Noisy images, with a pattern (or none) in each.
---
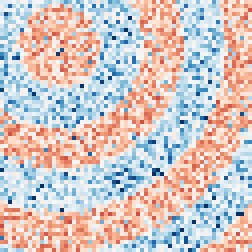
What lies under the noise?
rings round one point
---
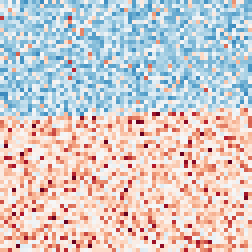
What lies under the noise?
a sharp edge
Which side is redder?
bottom
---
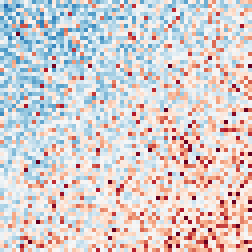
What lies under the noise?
a smooth slope
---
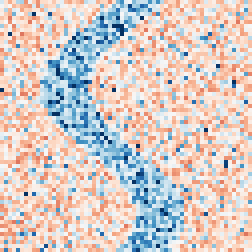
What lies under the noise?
a wavy band
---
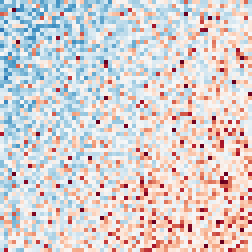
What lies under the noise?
a smooth slope
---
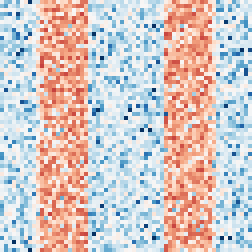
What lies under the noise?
vertical stripes
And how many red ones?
2
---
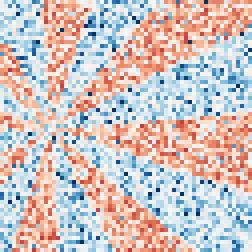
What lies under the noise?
spokes from one point
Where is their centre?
middle left
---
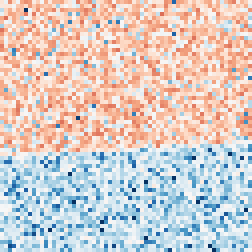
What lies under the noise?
a sharp edge
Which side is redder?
top
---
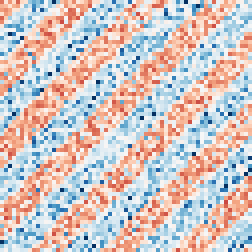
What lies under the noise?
diagonal stripes
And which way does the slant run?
bottom left to top right
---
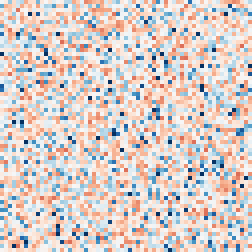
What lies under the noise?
only noise
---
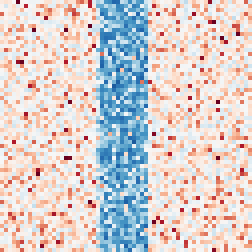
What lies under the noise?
one vertical stripe
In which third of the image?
middle
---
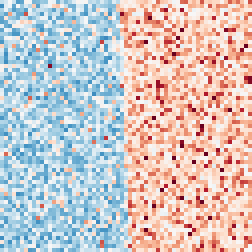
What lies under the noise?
a sharp edge
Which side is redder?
right
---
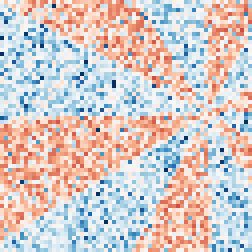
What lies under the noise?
spokes from one point
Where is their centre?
middle right
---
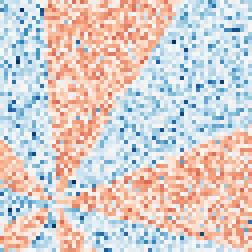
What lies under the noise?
spokes from one point
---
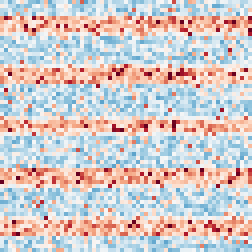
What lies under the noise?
horizontal stripes
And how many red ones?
5
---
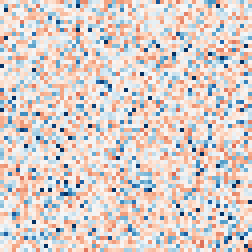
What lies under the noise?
only noise
